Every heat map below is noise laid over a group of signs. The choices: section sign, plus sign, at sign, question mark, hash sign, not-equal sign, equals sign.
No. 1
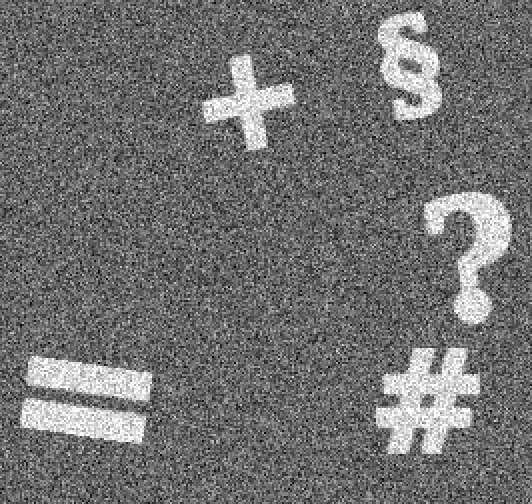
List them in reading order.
top middle: plus sign; top right: section sign; middle right: question mark; bottom left: equals sign; bottom right: hash sign
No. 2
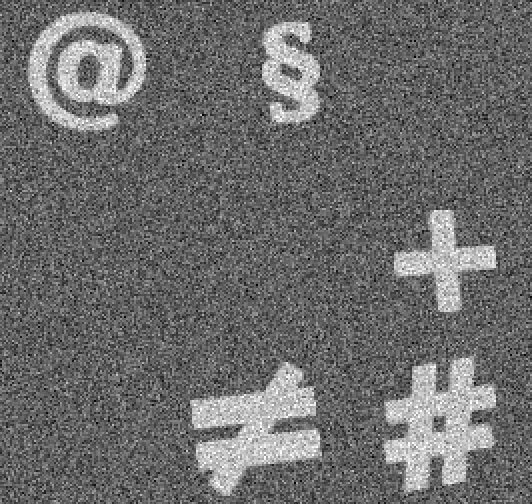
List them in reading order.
top left: at sign; top middle: section sign; middle right: plus sign; bottom middle: not-equal sign; bottom right: hash sign
